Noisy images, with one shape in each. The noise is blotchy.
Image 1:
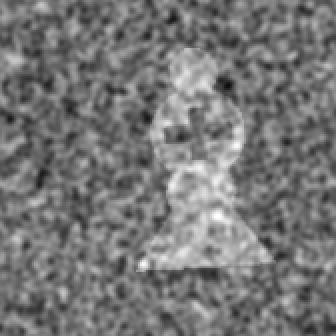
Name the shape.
chess bishop
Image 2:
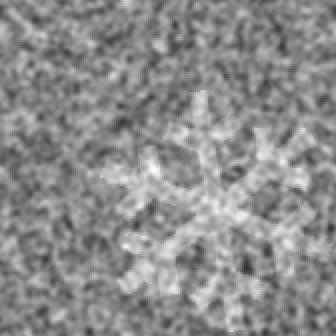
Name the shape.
snowflake
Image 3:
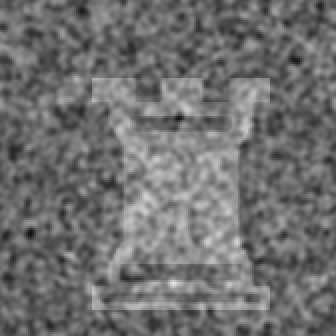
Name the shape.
chess rook
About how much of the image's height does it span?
two thirds
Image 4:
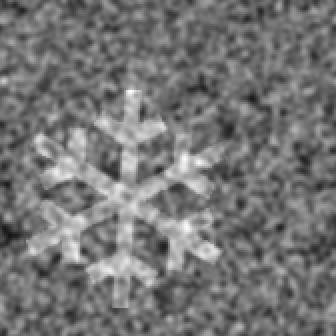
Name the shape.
snowflake
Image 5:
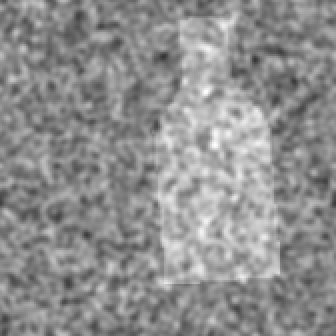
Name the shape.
bottle
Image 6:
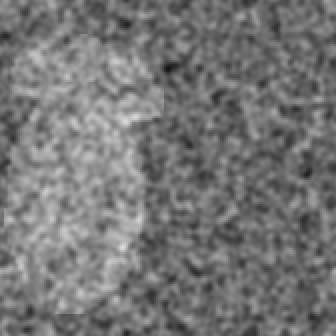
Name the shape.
footprint
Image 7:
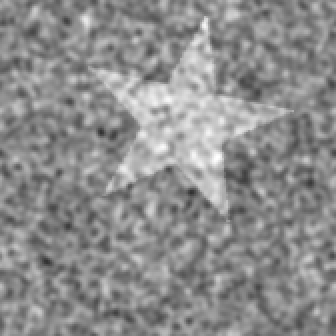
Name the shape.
star
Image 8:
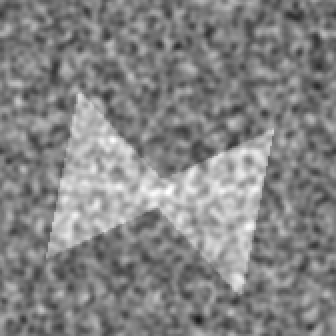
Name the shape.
bow tie
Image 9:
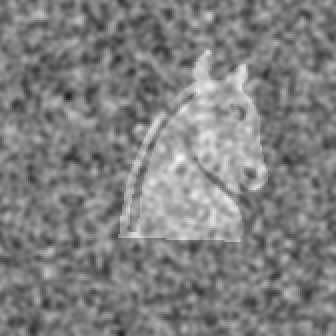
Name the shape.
chess knight
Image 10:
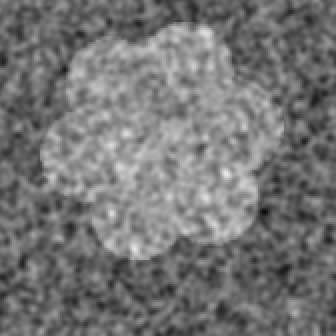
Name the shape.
flower
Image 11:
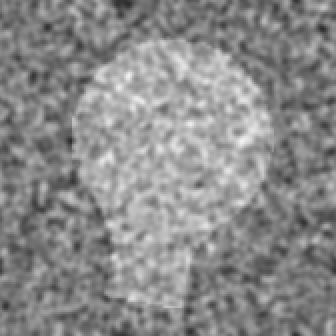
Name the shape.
light bulb
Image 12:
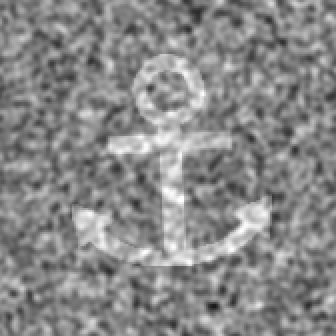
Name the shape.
anchor
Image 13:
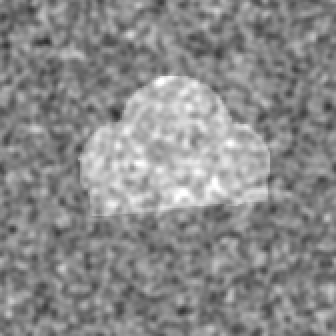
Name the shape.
cloud
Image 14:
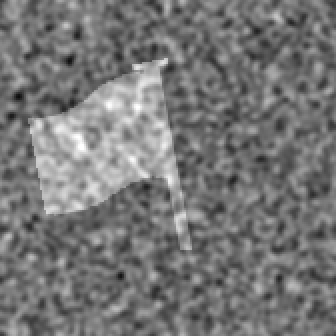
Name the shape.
flag
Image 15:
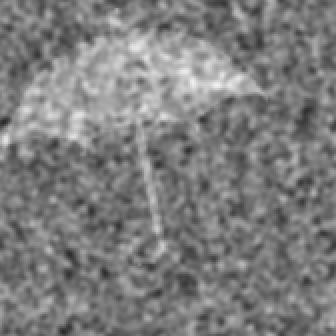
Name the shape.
umbrella
